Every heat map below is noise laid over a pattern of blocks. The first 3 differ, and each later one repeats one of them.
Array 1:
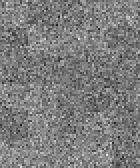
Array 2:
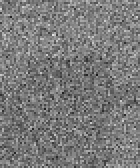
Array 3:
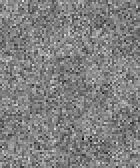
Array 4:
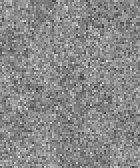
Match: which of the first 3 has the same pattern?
3
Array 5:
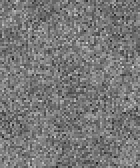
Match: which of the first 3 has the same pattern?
3
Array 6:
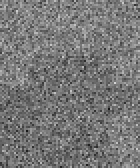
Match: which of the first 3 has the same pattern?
2
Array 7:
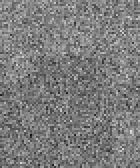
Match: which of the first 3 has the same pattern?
2
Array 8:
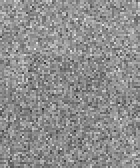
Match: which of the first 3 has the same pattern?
2
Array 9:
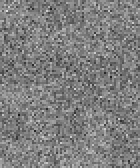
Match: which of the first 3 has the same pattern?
1
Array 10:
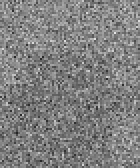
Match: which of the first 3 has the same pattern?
2
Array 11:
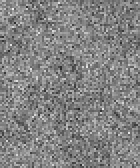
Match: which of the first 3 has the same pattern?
3
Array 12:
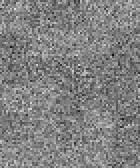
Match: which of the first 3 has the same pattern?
1
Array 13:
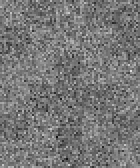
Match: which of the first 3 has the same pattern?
3
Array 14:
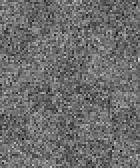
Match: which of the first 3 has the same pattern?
3
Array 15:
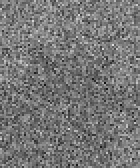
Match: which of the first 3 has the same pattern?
2
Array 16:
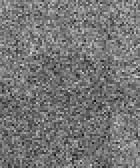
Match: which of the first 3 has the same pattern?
2
